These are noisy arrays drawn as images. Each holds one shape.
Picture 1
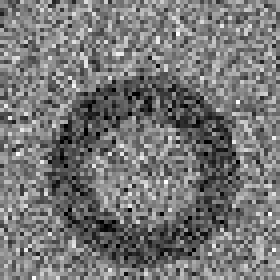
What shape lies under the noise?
ring
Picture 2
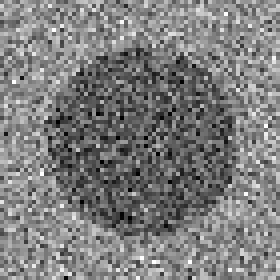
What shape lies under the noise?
disc
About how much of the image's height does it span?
two thirds
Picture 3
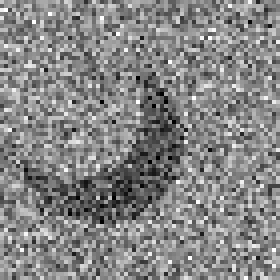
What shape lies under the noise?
crescent
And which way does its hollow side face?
up and left
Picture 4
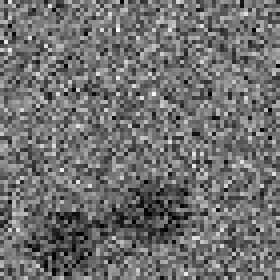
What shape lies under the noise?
dumbbell
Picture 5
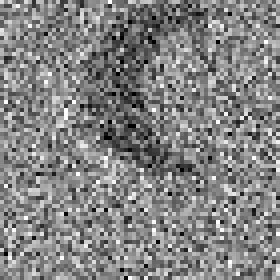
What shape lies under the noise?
crescent
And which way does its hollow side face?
right
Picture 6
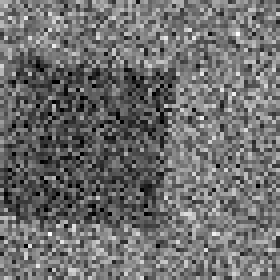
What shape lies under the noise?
square
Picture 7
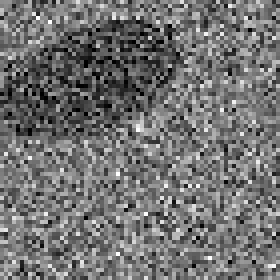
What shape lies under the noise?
ellipse
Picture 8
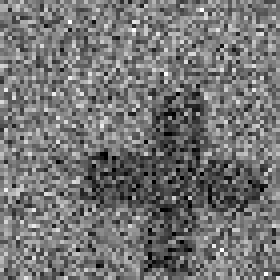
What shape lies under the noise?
cross
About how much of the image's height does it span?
two thirds
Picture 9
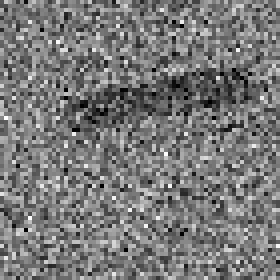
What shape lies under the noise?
bar
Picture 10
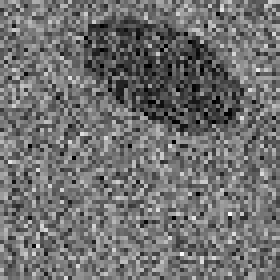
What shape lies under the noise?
ellipse
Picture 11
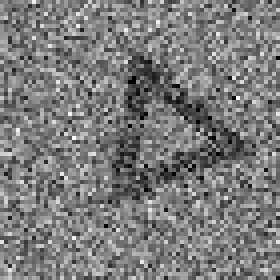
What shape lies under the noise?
triangle frame
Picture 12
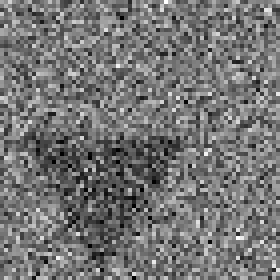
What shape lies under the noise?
triangle
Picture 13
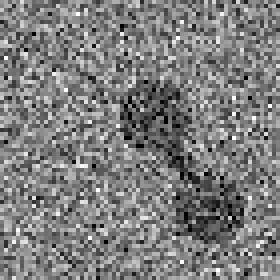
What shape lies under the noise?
dumbbell
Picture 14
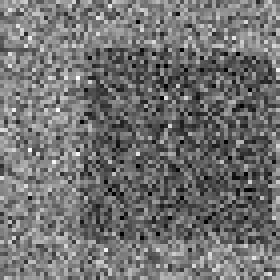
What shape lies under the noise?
square
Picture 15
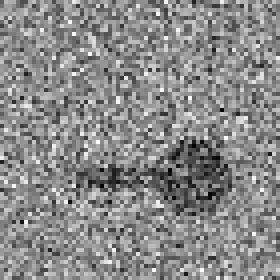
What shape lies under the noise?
lollipop
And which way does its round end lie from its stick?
right
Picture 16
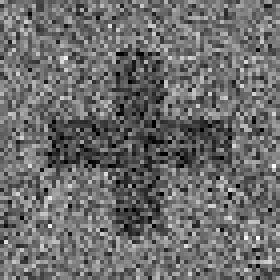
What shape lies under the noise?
cross
